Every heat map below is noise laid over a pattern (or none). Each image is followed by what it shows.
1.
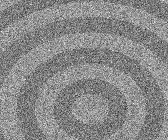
rings round one point
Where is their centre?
bottom middle
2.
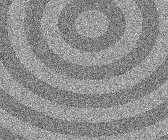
rings round one point
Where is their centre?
top middle
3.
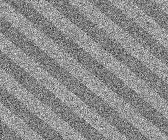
diagonal stripes
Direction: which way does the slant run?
top left to bottom right
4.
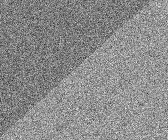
a sharp edge
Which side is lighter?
bottom right
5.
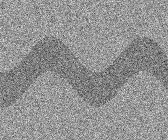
a wavy band
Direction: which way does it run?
left to right
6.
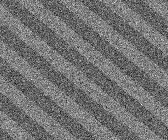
diagonal stripes
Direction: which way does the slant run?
top left to bottom right
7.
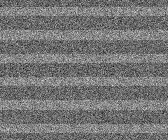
horizontal stripes
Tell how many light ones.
6
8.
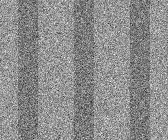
vertical stripes
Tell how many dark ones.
3
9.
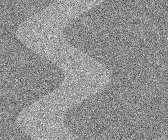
a wavy band
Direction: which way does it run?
top to bottom
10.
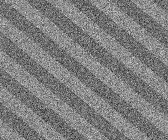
diagonal stripes
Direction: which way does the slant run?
top left to bottom right
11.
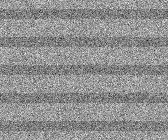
horizontal stripes
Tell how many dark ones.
5
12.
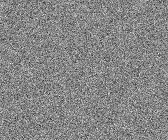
only noise
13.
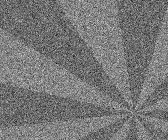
spokes from one point
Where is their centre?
bottom right
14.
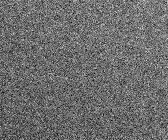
a smooth slope
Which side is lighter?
top right
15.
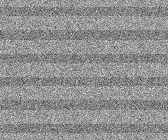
horizontal stripes
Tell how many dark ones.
6
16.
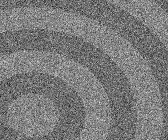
rings round one point
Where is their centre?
bottom left
